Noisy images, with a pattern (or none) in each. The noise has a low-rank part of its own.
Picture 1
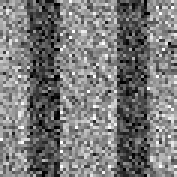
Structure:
vertical stripes
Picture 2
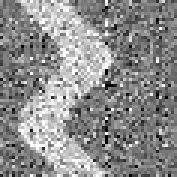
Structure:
a wavy band
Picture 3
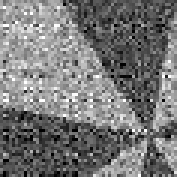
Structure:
spokes from one point
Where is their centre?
bottom right
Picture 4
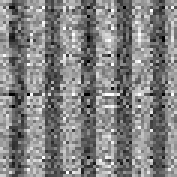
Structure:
vertical stripes
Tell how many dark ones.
5
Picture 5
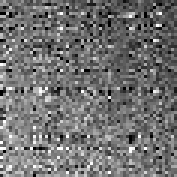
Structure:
a smooth slope
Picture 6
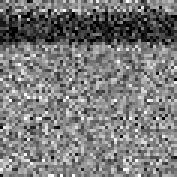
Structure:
one horizontal stripe
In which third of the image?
top
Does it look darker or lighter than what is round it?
darker
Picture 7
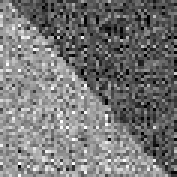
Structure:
a sharp edge
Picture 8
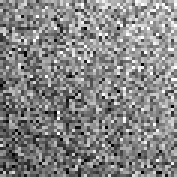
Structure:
a smooth slope
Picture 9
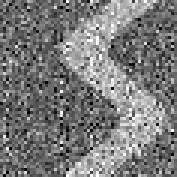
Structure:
a wavy band
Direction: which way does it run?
top to bottom
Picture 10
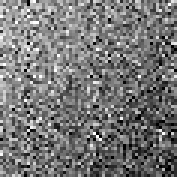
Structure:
a smooth slope
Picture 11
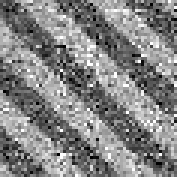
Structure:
diagonal stripes
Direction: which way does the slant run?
top left to bottom right
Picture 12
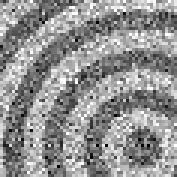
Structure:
rings round one point
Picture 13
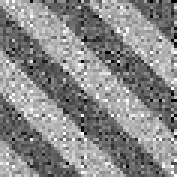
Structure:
diagonal stripes
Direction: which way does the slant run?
top left to bottom right
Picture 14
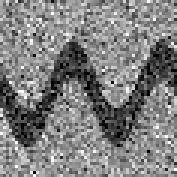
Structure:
a wavy band
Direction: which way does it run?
left to right
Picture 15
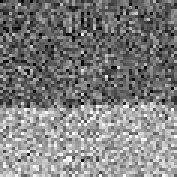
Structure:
a sharp edge
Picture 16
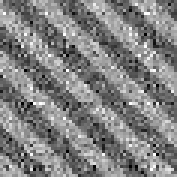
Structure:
diagonal stripes
